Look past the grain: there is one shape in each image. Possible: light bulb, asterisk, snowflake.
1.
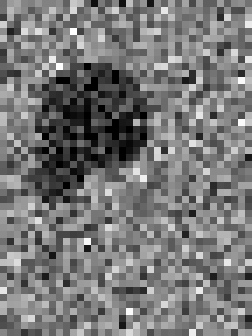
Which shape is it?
light bulb
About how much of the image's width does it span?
half
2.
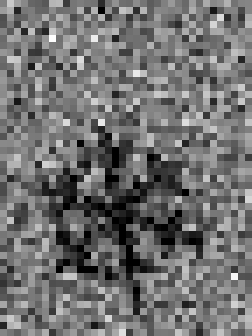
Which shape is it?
snowflake
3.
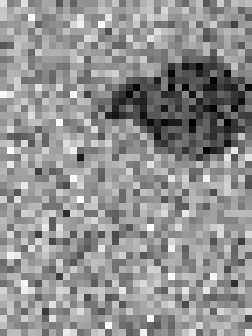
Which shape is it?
light bulb
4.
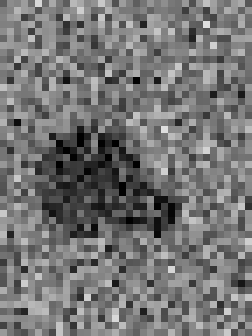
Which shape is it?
light bulb
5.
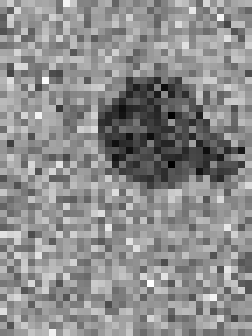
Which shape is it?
light bulb
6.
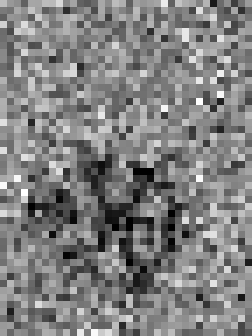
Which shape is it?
snowflake
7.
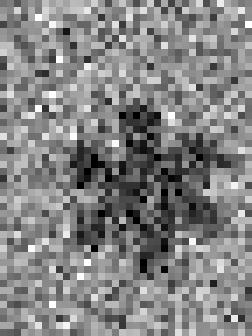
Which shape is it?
asterisk
